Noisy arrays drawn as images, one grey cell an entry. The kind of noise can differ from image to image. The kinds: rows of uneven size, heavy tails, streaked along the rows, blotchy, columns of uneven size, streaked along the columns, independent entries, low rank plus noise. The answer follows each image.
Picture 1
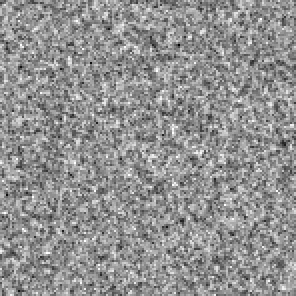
blotchy
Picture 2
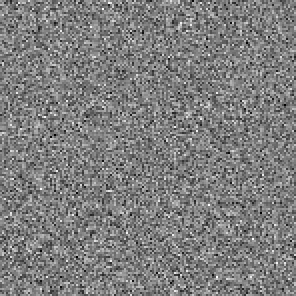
low rank plus noise
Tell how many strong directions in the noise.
three or four
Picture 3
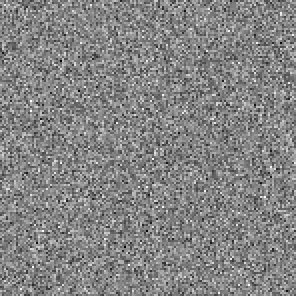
independent entries
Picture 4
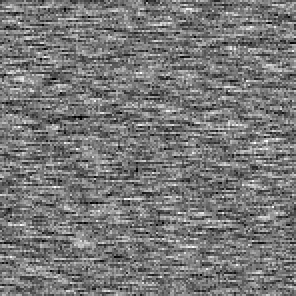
streaked along the rows
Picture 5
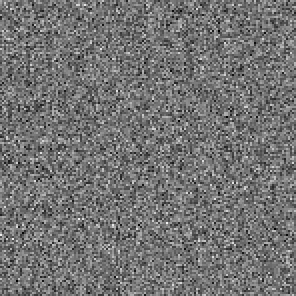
low rank plus noise
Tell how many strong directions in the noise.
two
